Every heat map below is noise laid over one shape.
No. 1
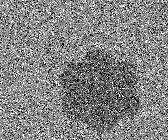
flower
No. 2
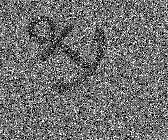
anchor
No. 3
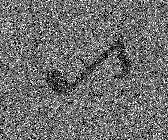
musical note
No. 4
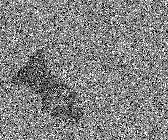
chess bishop
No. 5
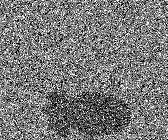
footprint
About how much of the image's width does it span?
half
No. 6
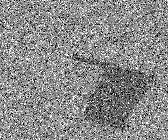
flag
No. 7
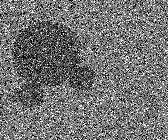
bear's head
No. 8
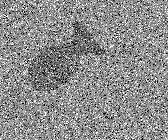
fish
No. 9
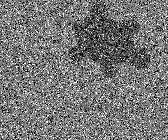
turtle
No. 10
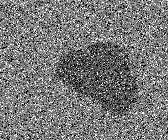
cloud
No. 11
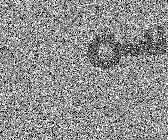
key
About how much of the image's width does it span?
half
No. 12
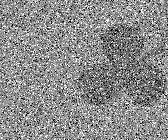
club
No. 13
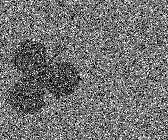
club
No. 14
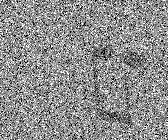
pair of musical notes
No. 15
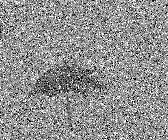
umbrella
